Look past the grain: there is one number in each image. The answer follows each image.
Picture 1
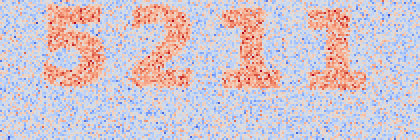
5211
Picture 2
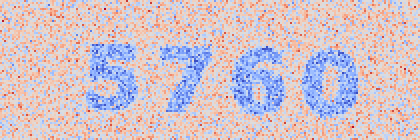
5760
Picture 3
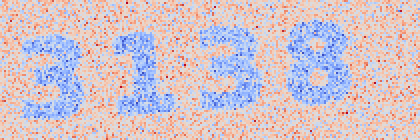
3138
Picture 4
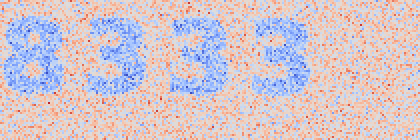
8333
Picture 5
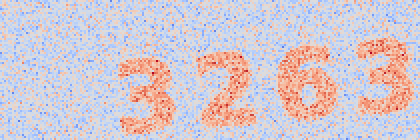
3263
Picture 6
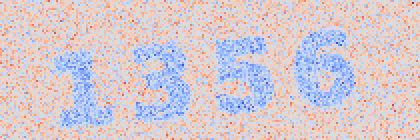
1356
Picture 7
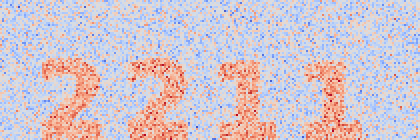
2211
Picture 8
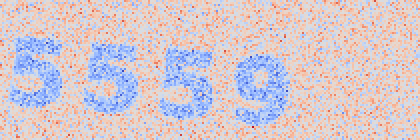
5559
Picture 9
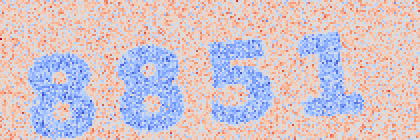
8851
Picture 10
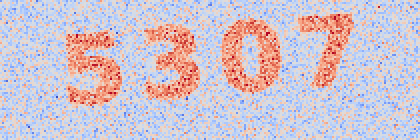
5307
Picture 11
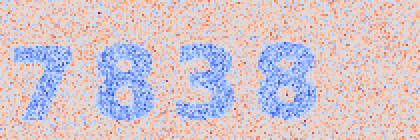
7838
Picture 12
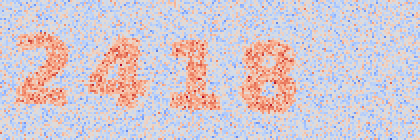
2418
